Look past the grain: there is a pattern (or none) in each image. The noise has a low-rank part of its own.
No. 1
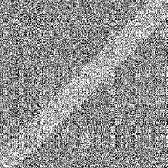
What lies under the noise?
a diagonal band
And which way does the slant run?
bottom left to top right
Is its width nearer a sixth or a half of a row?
a sixth
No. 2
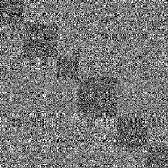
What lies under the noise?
blocks along the diagonal
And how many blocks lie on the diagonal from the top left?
6
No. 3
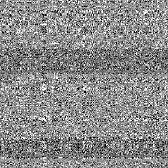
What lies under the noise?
bands of rows
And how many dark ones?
2
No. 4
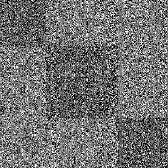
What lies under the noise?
blocks along the diagonal
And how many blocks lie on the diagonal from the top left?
3
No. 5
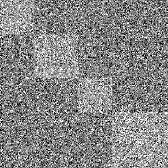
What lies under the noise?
blocks along the diagonal
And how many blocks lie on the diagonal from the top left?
4
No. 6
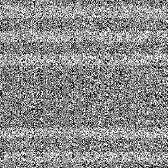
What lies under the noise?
bands of rows
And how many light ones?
5
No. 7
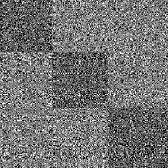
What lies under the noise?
blocks along the diagonal
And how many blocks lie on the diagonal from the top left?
3
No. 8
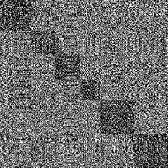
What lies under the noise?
blocks along the diagonal
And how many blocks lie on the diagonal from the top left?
6
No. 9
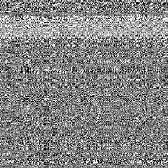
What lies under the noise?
one band of rows
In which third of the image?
top
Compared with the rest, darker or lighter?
lighter
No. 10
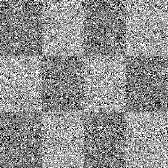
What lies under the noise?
a checkerboard
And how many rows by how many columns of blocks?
3 by 4
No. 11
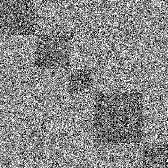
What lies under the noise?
blocks along the diagonal
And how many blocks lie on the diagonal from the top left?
5
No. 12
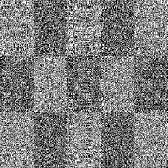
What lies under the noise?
a checkerboard
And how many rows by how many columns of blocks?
3 by 5
